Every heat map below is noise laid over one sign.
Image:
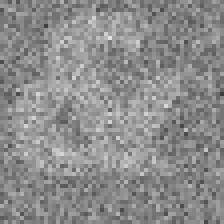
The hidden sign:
ampersand
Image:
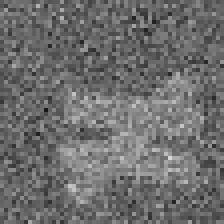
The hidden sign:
not-equal sign
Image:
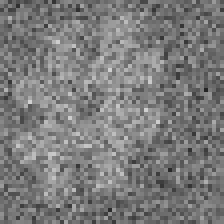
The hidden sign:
hash sign
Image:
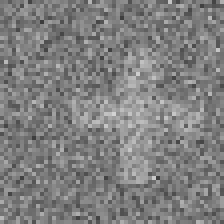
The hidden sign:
plus sign
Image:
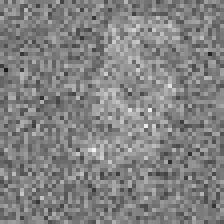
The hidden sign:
section sign
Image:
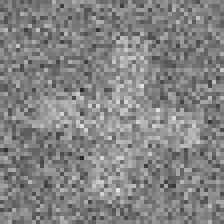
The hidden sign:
plus sign
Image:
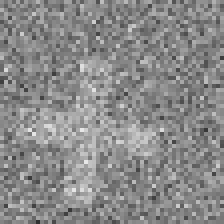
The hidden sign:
plus sign
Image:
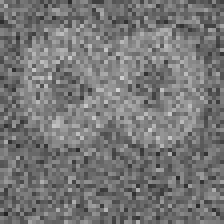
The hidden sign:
infinity sign
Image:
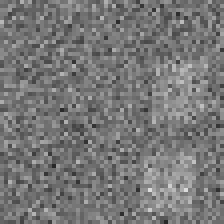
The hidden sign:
colon
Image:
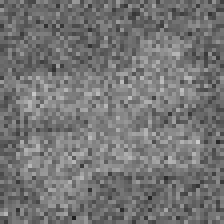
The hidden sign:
not-equal sign
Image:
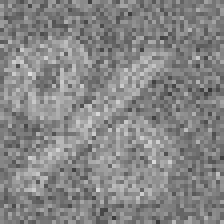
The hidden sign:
percent sign
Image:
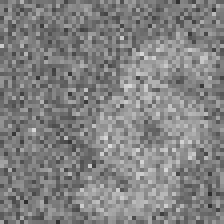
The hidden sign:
section sign
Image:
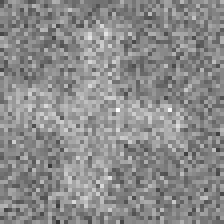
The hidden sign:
plus sign
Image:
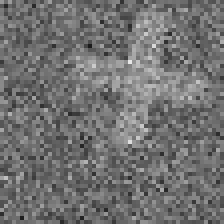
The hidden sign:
plus sign
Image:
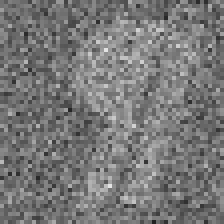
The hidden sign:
pilcrow
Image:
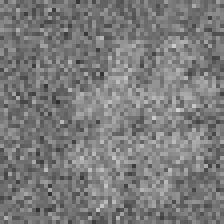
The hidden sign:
hash sign
